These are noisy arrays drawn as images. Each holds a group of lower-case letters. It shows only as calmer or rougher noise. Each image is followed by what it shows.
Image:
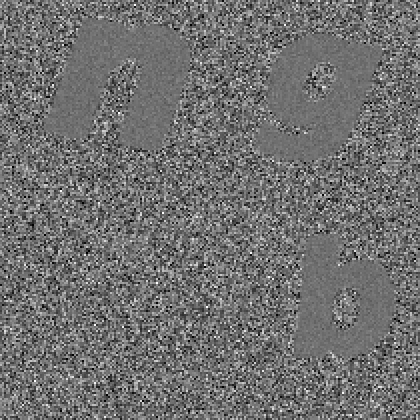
top left: n; top right: g; bottom right: b
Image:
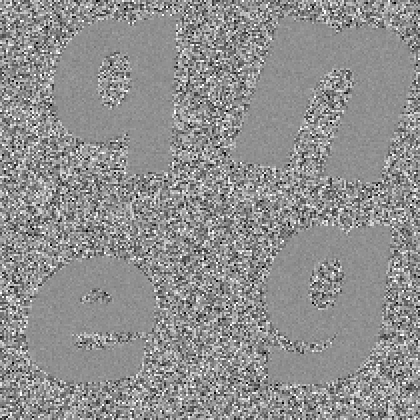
top left: q; top right: n; bottom left: e; bottom right: g
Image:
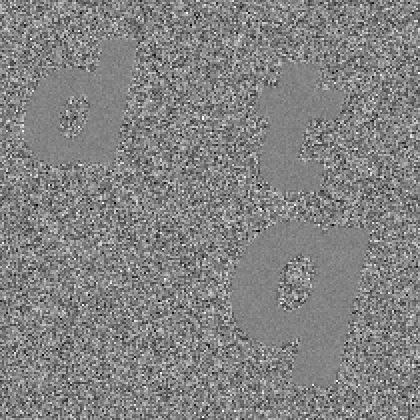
top left: d; top right: t; bottom right: q
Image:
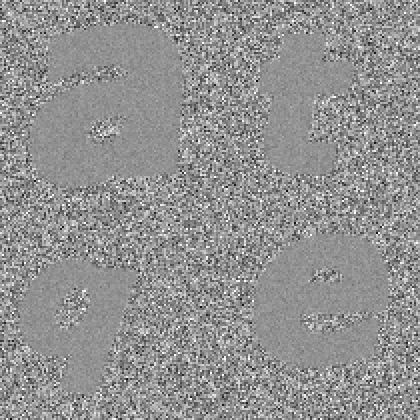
top left: a; top right: t; bottom left: q; bottom right: e
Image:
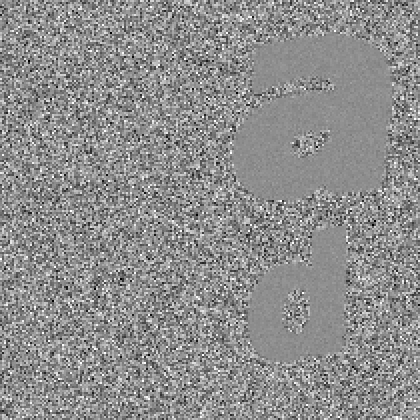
top right: a; bottom right: d
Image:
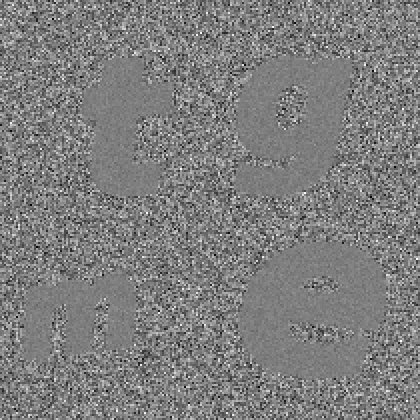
top left: t; top right: g; bottom left: m; bottom right: e
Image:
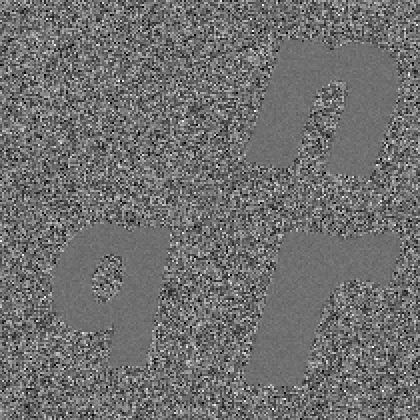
top right: n; bottom left: q; bottom right: r
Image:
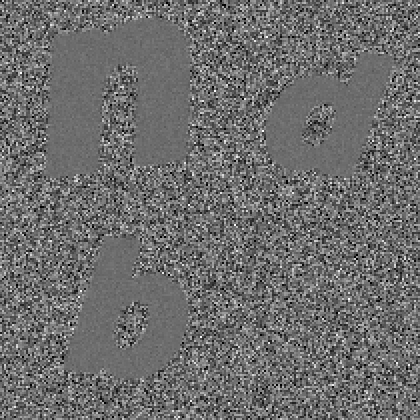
top left: n; top right: d; bottom left: b
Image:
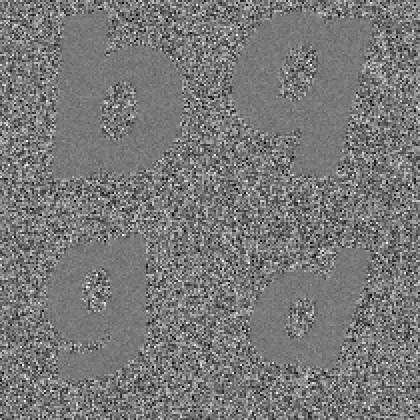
top left: b; top right: q; bottom left: g; bottom right: d
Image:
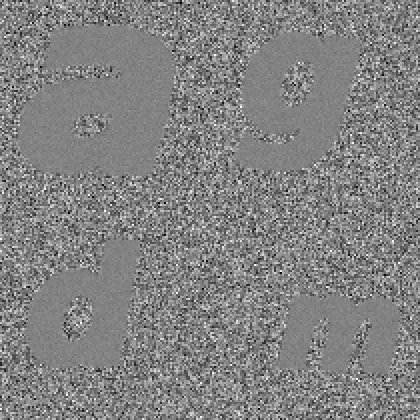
top left: a; top right: g; bottom left: d; bottom right: m
